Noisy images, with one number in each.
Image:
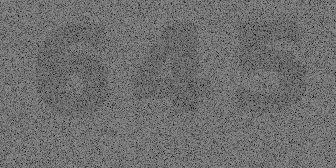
645
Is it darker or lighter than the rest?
darker
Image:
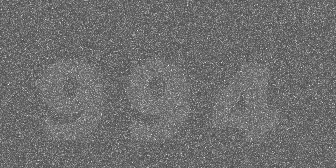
994
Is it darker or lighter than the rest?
lighter
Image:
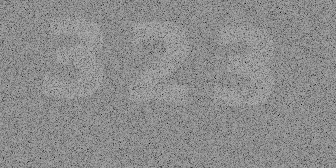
323
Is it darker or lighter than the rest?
lighter
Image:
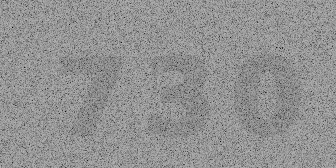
730
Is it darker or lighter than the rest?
darker
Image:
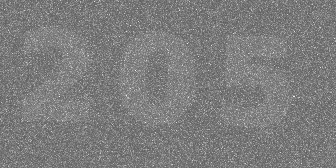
205
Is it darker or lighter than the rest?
lighter
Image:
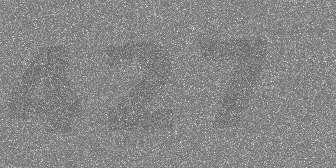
427
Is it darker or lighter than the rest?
darker
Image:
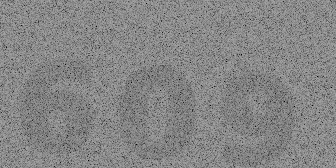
609
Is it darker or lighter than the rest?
darker
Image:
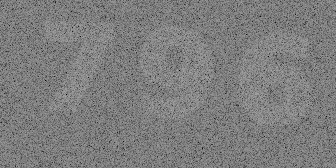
796
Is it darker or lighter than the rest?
lighter
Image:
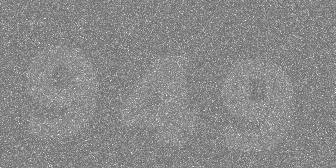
949
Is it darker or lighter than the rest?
lighter
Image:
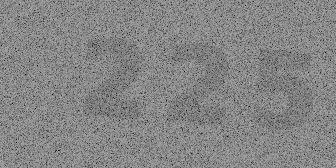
225
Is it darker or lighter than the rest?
darker
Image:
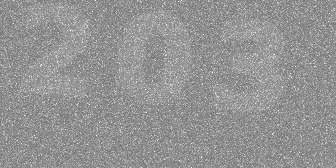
203
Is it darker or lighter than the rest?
lighter
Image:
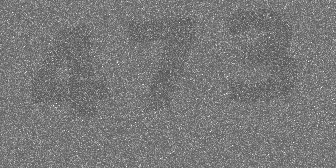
473
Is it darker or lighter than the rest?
darker
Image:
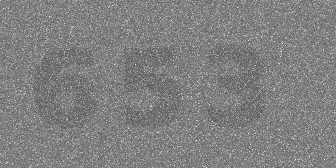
653
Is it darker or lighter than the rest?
darker
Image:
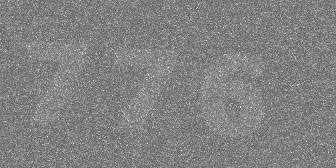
776
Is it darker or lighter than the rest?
lighter
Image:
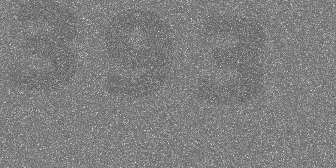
393
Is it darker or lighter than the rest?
darker
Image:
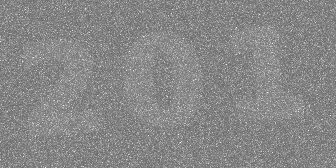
201
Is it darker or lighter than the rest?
lighter
